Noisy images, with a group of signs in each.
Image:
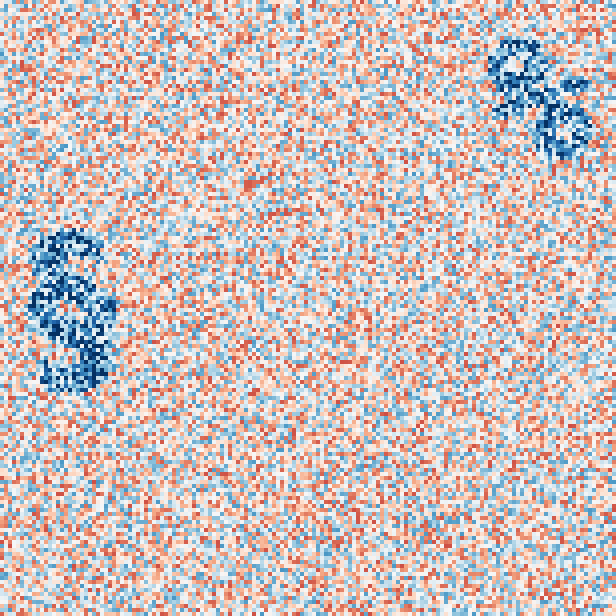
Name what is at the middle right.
nothing
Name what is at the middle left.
section sign
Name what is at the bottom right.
nothing
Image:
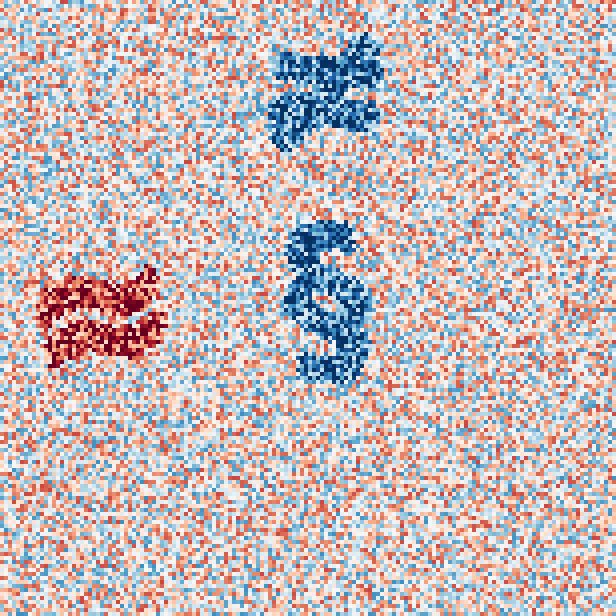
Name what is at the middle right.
nothing
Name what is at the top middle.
not-equal sign
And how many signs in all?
3
